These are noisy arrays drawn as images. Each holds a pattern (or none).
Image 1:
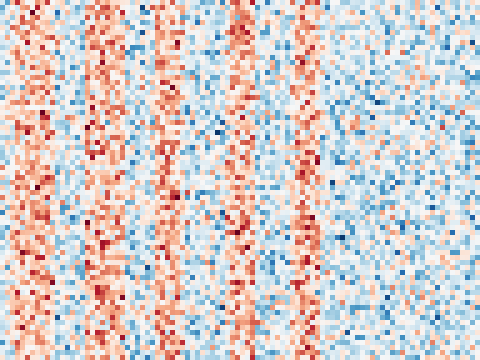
bands of columns
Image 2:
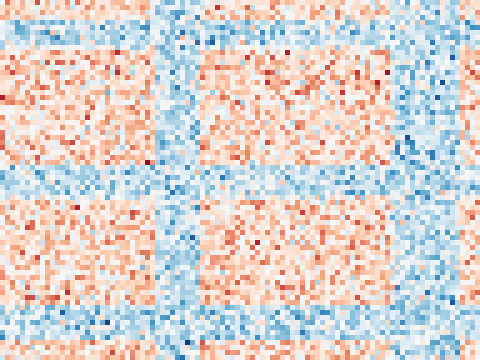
bands of rows crossing bands of columns
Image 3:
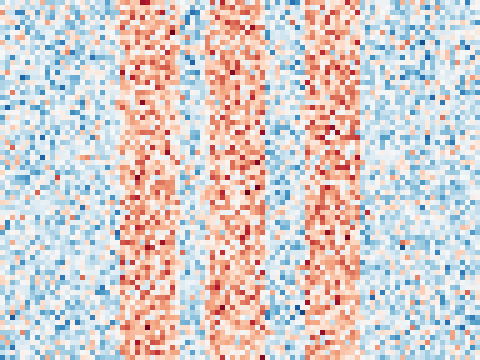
bands of columns
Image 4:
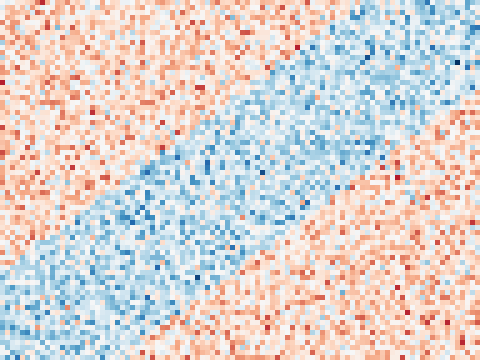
a diagonal band
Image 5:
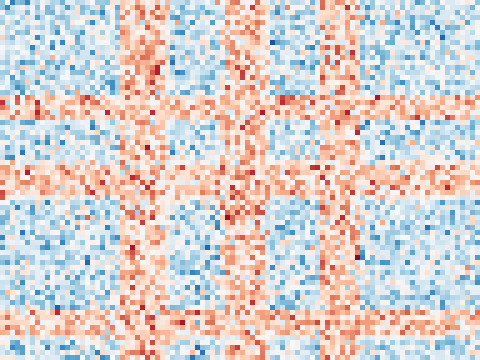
bands of rows crossing bands of columns
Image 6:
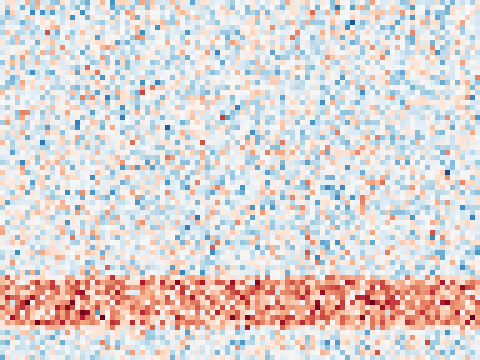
one band of rows
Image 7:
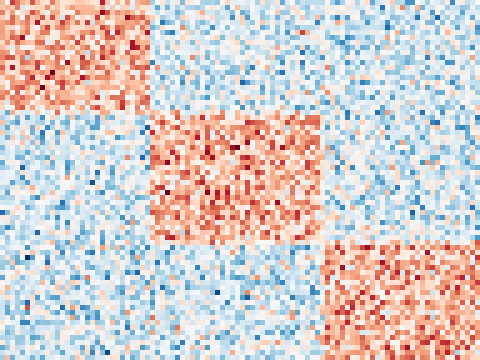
blocks along the diagonal
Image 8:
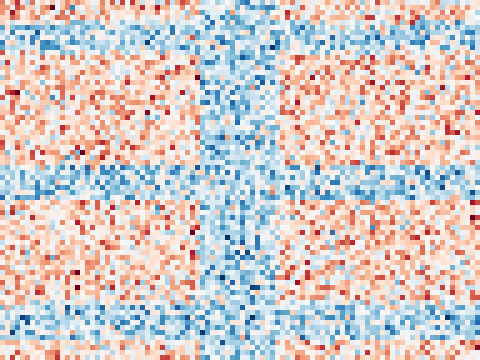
bands of rows crossing bands of columns
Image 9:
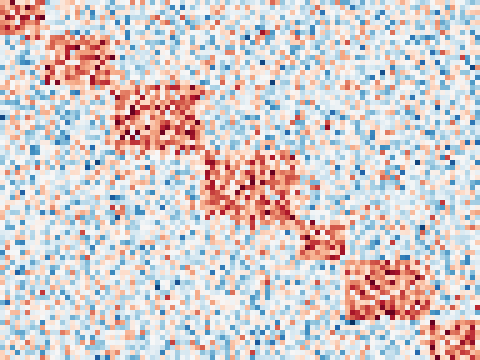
blocks along the diagonal
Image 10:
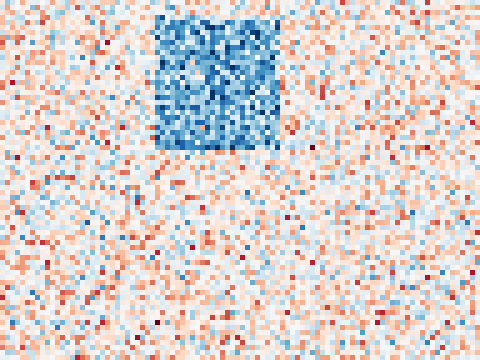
one block
